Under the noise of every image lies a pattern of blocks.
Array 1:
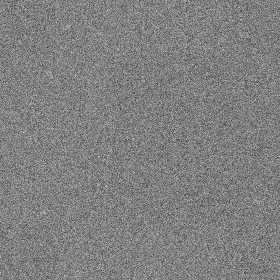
top and bottom mirror each other
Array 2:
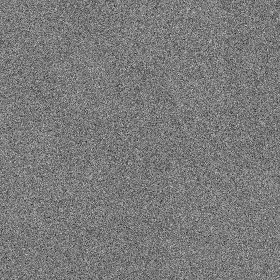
mirrored about the diagonal from the top left
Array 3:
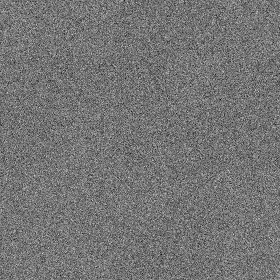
mirrored about the diagonal from the bottom left
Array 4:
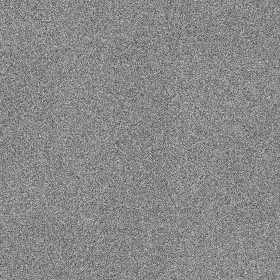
the same after a half turn
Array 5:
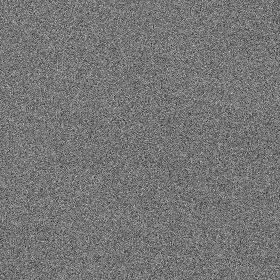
mirrored about the diagonal from the top left
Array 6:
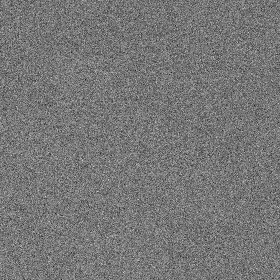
mirrored about the diagonal from the bottom left
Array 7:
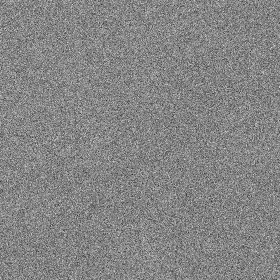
mirrored about the diagonal from the top left
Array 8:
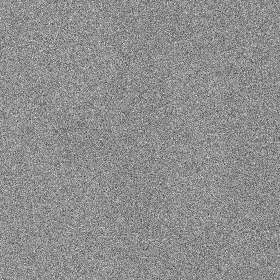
top and bottom mirror each other
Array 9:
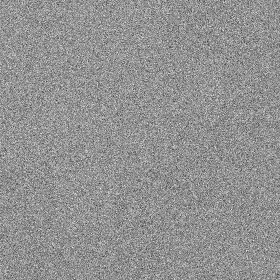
mirrored about the diagonal from the top left
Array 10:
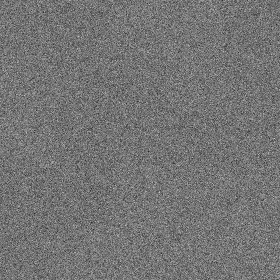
no symmetry
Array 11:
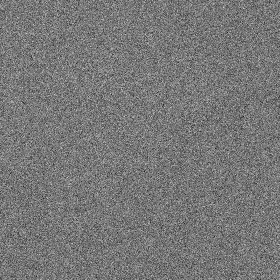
mirrored about the diagonal from the top left
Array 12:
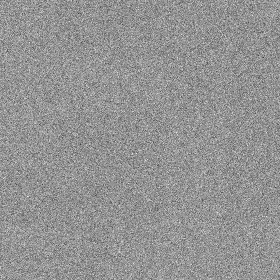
mirrored about the diagonal from the bottom left
